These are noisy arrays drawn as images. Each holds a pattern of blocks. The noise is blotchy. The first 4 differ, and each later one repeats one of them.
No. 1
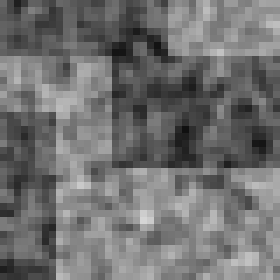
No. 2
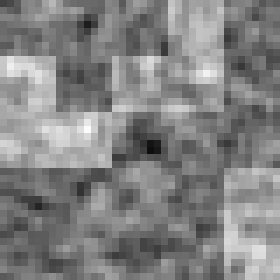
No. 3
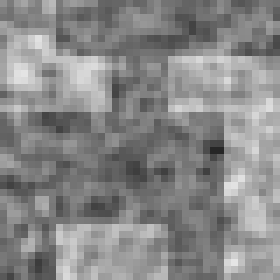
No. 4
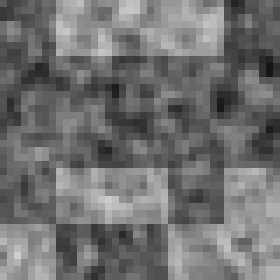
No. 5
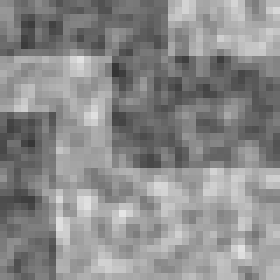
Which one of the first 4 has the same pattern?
1
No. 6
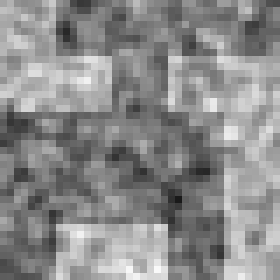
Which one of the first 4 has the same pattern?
3
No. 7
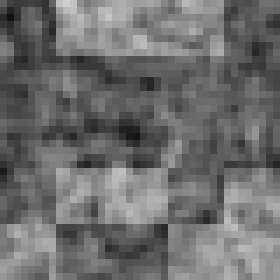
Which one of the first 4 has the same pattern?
4
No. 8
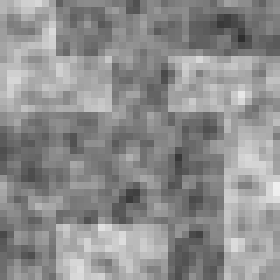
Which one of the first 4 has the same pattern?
3
